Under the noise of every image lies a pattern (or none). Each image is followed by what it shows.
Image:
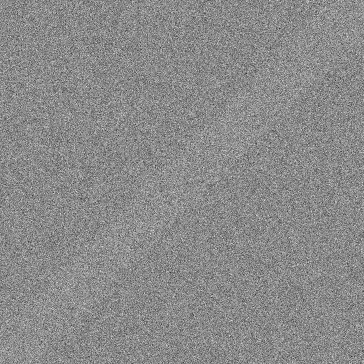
a diagonal band
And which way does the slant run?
bottom left to top right
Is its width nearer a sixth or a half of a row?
a sixth
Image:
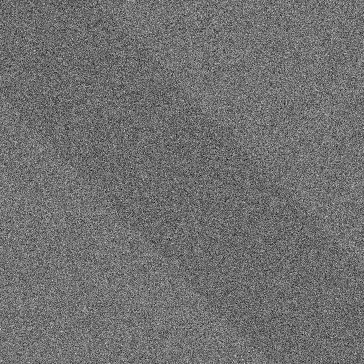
a diagonal band
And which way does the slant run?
top left to bottom right
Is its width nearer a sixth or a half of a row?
a half
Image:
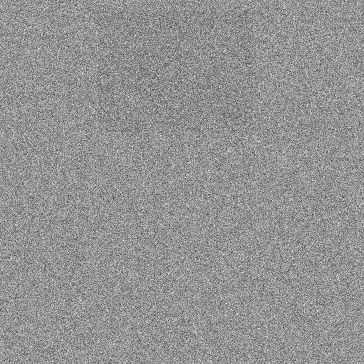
one block
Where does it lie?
top middle
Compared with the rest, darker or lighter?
darker
